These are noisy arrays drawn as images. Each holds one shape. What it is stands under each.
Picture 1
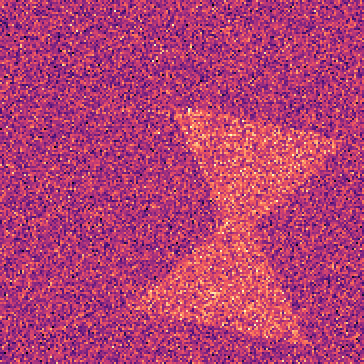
bow tie
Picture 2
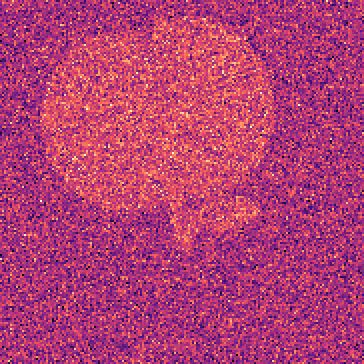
apple
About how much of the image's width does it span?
two thirds
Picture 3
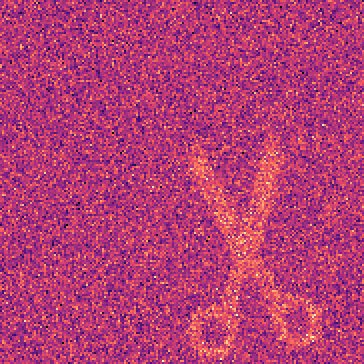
pair of scissors
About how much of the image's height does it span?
two thirds
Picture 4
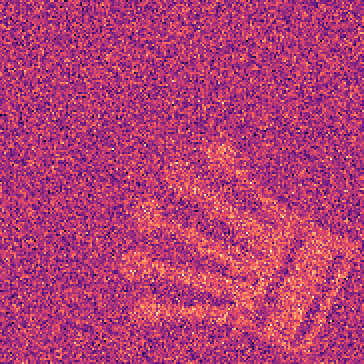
chess queen
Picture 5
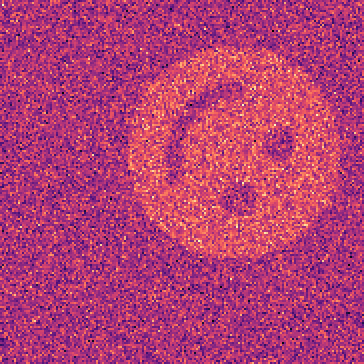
smiling face
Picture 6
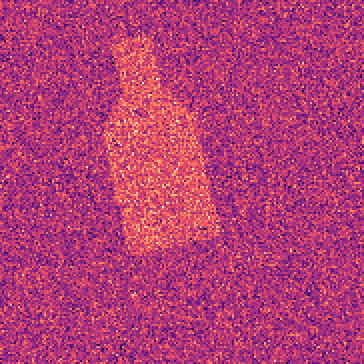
bottle
